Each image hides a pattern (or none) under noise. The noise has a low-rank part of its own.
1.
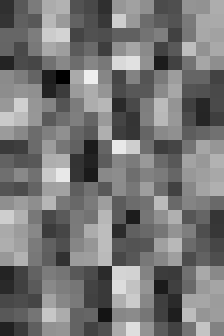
a checkerboard
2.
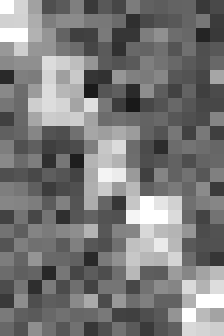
blocks along the diagonal
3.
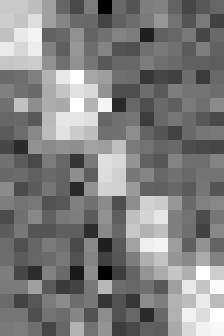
blocks along the diagonal
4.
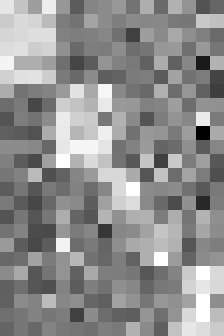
blocks along the diagonal
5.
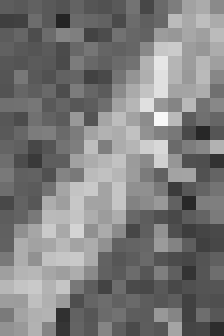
a diagonal band
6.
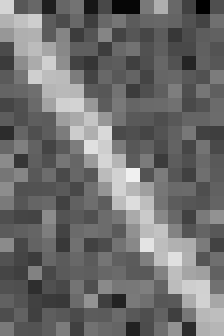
a diagonal band
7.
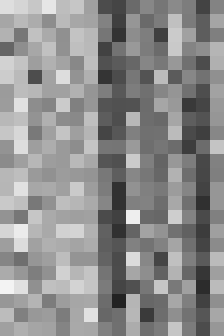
bands of columns
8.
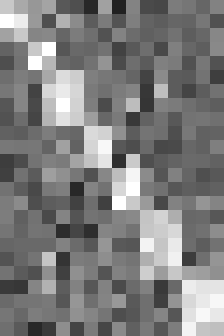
blocks along the diagonal
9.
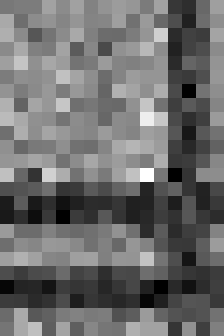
bands of rows crossing bands of columns
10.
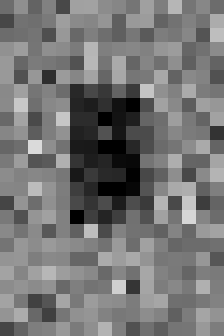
one block
